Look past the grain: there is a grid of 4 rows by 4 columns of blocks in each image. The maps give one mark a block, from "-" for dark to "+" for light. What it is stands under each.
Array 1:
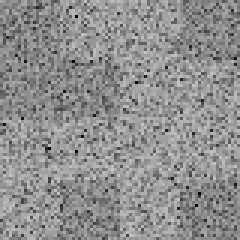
- + + -
- - + +
+ + + +
+ - + -
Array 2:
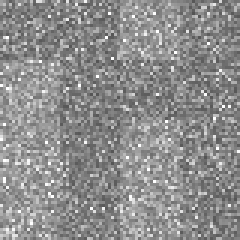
- - + -
+ - - -
+ - + -
+ - + -
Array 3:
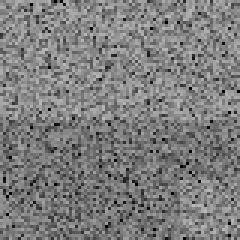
+ + + +
+ + + +
- - - -
- - - +
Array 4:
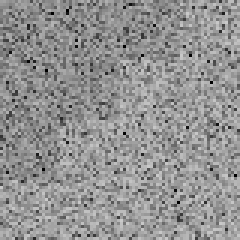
- - - +
- - + +
- + + +
+ + + +
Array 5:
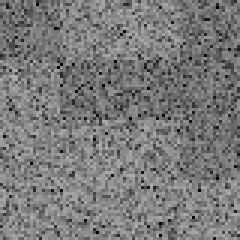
- + + -
+ - - -
+ + + -
+ + + +
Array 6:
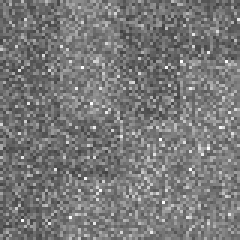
- + - -
- + - +
- - + +
- + + +
